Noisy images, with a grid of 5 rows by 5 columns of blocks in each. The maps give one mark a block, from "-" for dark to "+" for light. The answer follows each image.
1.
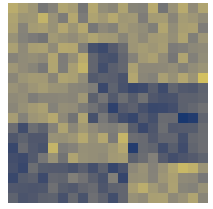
+ + + + +
+ + - + +
+ + - - -
- + + - -
- - - + +
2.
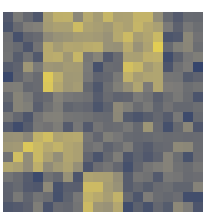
- + + + -
- + - + -
- - - - -
+ + - - -
- - + - -
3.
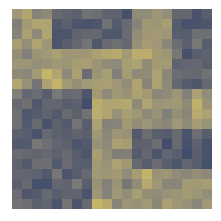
+ - - + -
+ + + + -
- - + + +
- - + - -
- - + + +
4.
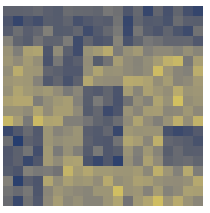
- - - - -
+ - + + +
+ + - + +
- + - + -
- + + + +
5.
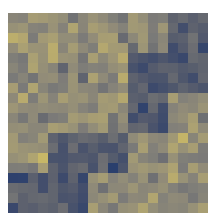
+ + + + -
+ + + - -
+ + + - +
+ - - + +
- - + + +
